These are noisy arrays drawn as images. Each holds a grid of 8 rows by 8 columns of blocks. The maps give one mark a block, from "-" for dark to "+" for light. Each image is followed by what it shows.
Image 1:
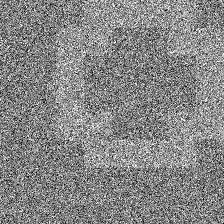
- - - + + + + -
- - + + - - + +
- - + - - - - +
- - + - - - - +
- - + + - - + +
- - - + + + + -
- - - - - - - -
- - - - - - - -
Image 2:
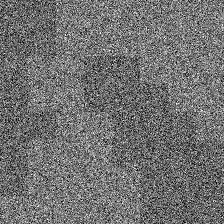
- - + + + + + +
- - + + + + + +
- + + - - + + +
- + + - - - + +
- - + + - - - +
- + + + - - - -
- + + + + - - -
+ + + + + - - -
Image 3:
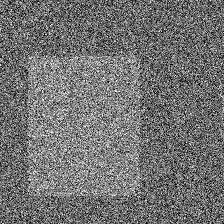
- - - - - - - -
- - - - - - - -
- + + + + - - -
- + + + + - - -
- + + + + - - -
- + + + + - - -
- + + + + - - -
- - - - - - - -
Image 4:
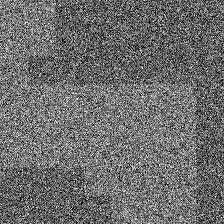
+ + - - - - - -
+ + - - - - - -
+ - - - - - - -
+ + + + + + + -
+ + + + + + + -
+ + + + + + + -
- - - + + + + -
- - - - + + + -
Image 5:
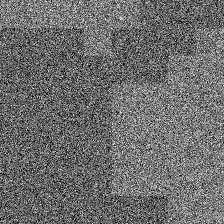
+ + + + + - - -
- - - + - - - +
- - - - - - + +
- - - - + + + +
- - - - + + + +
- - - - + + + +
- - - - + + + +
- - - - - - + +
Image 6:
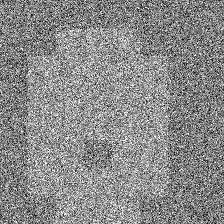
- - - - - - - -
- - + + + - - -
- + + + + + - -
- + + + + + - -
- + + + + + - -
- + + - + + - -
- + + + + + - -
- - + + + - - -
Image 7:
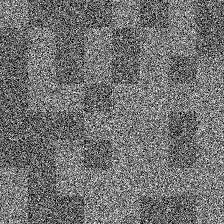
+ - - - + - + -
- + - + - + + -
- + - + - + - +
- + + - + + + +
- - - + + + - +
- - + - + + - +
+ - + + + + + +
+ - - + + - - +
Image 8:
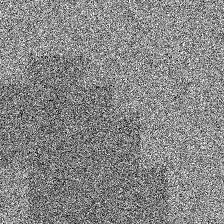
+ + + + + + + +
+ + + + + + + +
+ - - + + + + +
- - - - + + + +
- - - - - + + +
- - - - - + + +
+ - - - - - + +
+ - - - - - + +
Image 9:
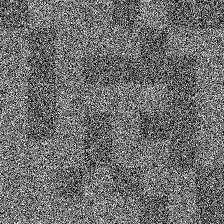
- + + + - + - -
+ - + + + - + +
+ - + - - - - +
+ - + + + + - +
+ - + - + - - +
+ + + - + + - +
+ + - + - + + -
+ + + + + - + -
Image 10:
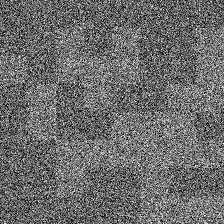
- - - - - - - -
- - + - + - - +
+ - + + + - - +
- + - + - - + +
- + - - + + + -
- - + + + + + +
- - + - - + - -
- - - - - + + +
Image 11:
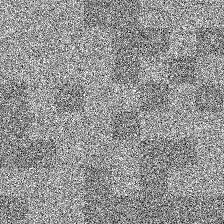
+ + + - - + + +
+ + + + - - + -
+ + + + - + - +
- + - + + - + -
- + + + - + + +
- - + + + - - +
+ + + - + - + +
- + + - - - - -
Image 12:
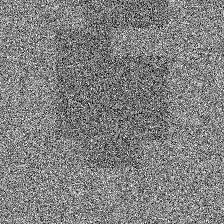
+ + + - - - + +
+ + - - + + + +
+ + - - - - + +
+ + - - - - + +
+ + - - - - + +
+ + + - - + + +
+ + + + + + + +
+ + + + + + + +
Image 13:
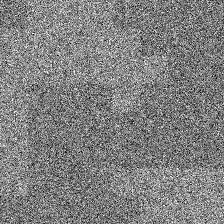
- + + + - - - -
+ + + + + - - -
+ + + + + + - -
+ - - - + - - -
+ - - - - - - -
+ - - - - - - -
+ - - - + + + +
- - - - - + + +
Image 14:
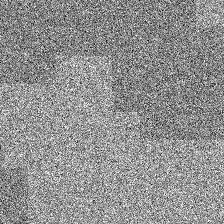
- - - - - - - +
- - - - - - - -
- - + + - - - -
+ + + + - - - -
+ + + + + - - -
+ + + + + + + +
- + + + + + + +
- + + + + + + +
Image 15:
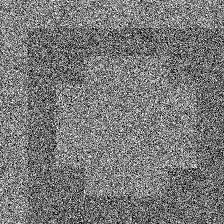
+ + + + + + + +
+ - - - - - - -
+ - - + + + - -
+ - + + + + + -
+ - + + + + + -
+ - + + + + + -
+ - - + + + - -
+ - - - - - - -
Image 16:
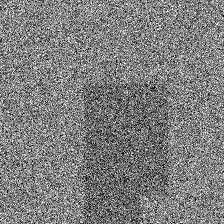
+ + + + + + + +
+ + + + + + + +
+ + + + + + + +
+ + + - - - + +
+ + + - - - + +
+ + + - - - + +
+ + + - - - + +
+ + + - - + + +
